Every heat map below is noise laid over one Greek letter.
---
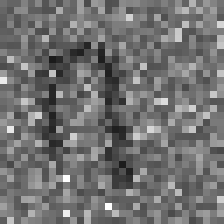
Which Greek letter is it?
eta
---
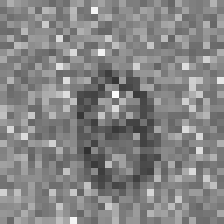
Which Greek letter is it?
theta
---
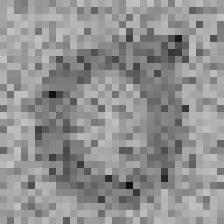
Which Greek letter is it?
sigma
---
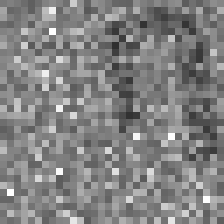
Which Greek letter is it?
eta
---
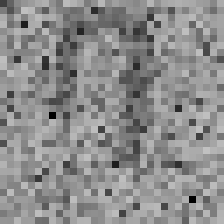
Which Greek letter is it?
eta
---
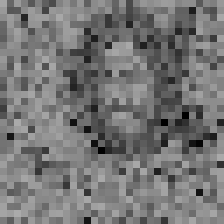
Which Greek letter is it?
alpha
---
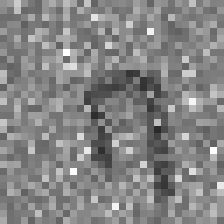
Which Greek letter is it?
eta
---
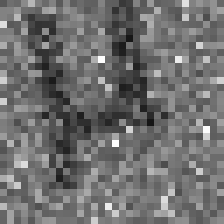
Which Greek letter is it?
mu
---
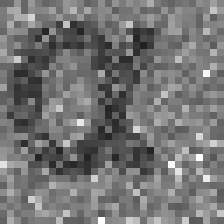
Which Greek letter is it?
alpha
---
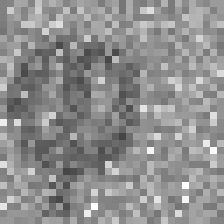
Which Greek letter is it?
phi
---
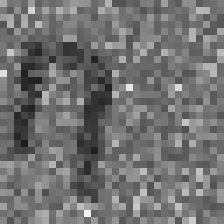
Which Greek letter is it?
eta
